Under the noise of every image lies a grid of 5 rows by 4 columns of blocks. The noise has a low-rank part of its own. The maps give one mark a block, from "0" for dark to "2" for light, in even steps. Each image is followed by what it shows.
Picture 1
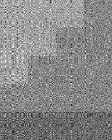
2 2 2 1
2 2 1 1
2 1 1 1
1 1 1 1
0 0 0 0
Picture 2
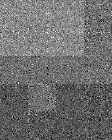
2 2 2 1
2 2 2 1
1 1 1 1
0 1 0 0
0 0 0 0
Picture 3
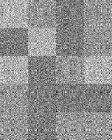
2 1 0 1
0 2 0 1
2 0 1 2
1 0 0 0
1 0 1 1
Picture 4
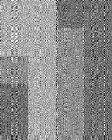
2 2 0 0
2 2 1 0
1 2 1 0
0 2 1 0
0 2 1 0
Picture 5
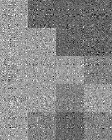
2 0 0 0
2 2 0 0
2 2 2 1
2 2 1 2
2 1 0 1
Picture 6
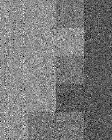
2 2 1 0
2 2 2 0
2 2 1 0
2 2 0 0
2 1 1 0
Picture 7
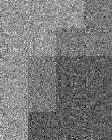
2 2 2 1
2 2 1 1
2 1 0 0
2 1 0 0
2 0 0 0
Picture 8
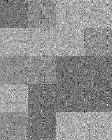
0 1 2 2
2 2 2 1
1 1 0 0
2 0 0 0
1 0 2 2
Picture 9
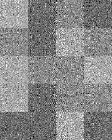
2 0 1 0
1 0 2 1
2 1 1 2
2 0 1 1
0 0 2 0
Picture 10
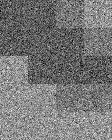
0 0 1 2
0 0 0 1
2 0 0 0
2 2 1 1
2 2 2 2
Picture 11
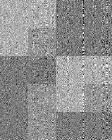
2 2 0 0
2 1 0 0
0 0 2 2
0 1 2 1
0 1 0 0
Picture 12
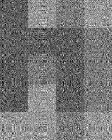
0 2 1 2
0 0 0 1
0 1 0 1
0 2 0 1
2 2 1 2
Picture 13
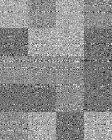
2 1 2 1
0 2 2 0
1 1 1 0
0 0 1 0
1 2 0 2
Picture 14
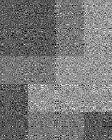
0 0 1 2
0 0 1 2
1 1 2 2
0 2 2 2
0 1 1 0
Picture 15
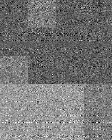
0 1 0 0
0 0 0 0
1 0 0 0
2 2 2 1
2 2 2 1
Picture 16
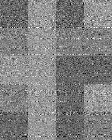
0 2 0 2
1 2 1 1
2 2 0 0
1 2 0 2
0 2 0 1
